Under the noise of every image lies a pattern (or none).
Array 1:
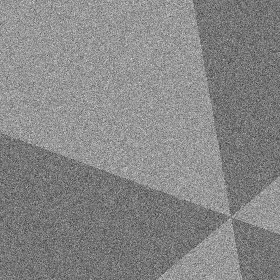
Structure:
spokes from one point
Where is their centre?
bottom right
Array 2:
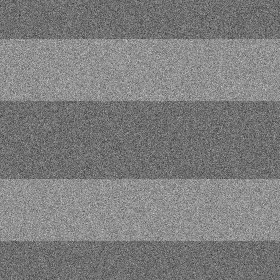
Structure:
horizontal stripes
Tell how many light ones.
2
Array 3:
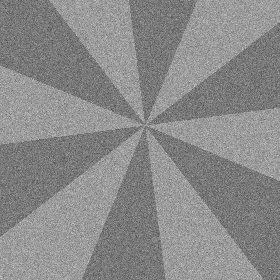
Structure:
spokes from one point
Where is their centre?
centre
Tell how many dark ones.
6
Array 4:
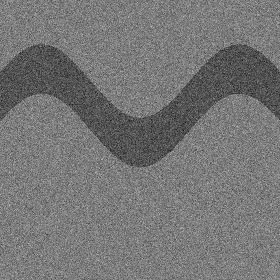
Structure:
a wavy band
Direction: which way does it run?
left to right
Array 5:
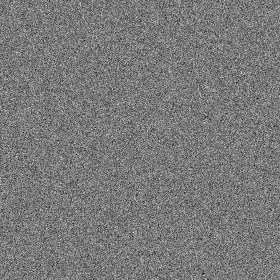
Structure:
only noise
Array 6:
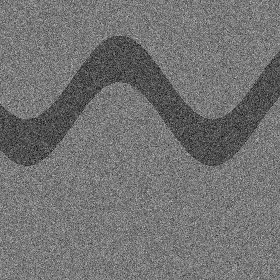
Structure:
a wavy band
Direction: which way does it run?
left to right
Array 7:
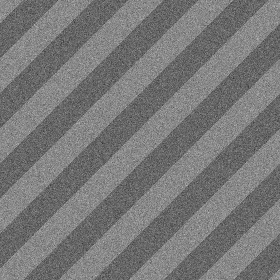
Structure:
diagonal stripes
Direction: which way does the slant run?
bottom left to top right
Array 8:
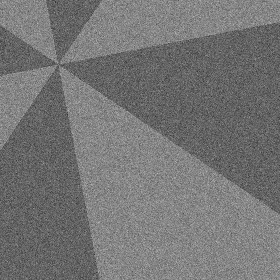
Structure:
spokes from one point
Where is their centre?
top left
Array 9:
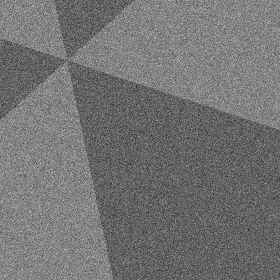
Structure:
spokes from one point
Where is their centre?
top left
